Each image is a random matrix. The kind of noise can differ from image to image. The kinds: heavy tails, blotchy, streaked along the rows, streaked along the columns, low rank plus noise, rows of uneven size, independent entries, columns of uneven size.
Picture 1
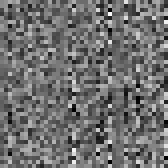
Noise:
columns of uneven size
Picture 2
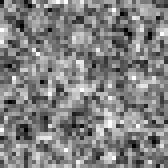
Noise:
blotchy
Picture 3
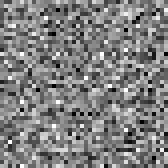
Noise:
low rank plus noise
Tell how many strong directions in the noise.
three or four
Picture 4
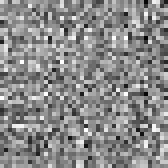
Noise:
low rank plus noise
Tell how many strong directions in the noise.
two
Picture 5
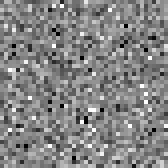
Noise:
heavy tails
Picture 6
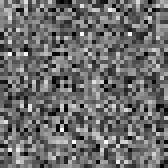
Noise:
low rank plus noise
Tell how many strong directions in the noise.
five to eight
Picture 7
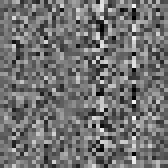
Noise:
columns of uneven size
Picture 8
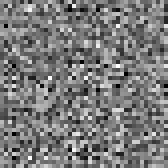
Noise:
low rank plus noise
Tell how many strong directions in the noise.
two
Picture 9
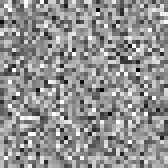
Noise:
independent entries
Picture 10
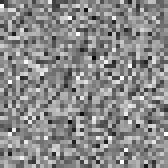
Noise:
independent entries
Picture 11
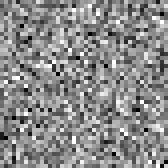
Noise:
independent entries
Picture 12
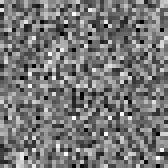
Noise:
independent entries
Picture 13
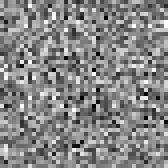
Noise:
low rank plus noise
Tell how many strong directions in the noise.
five to eight
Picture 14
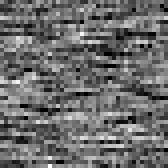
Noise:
streaked along the rows
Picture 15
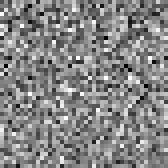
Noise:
independent entries
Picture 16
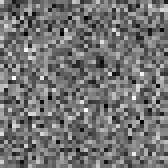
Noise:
independent entries
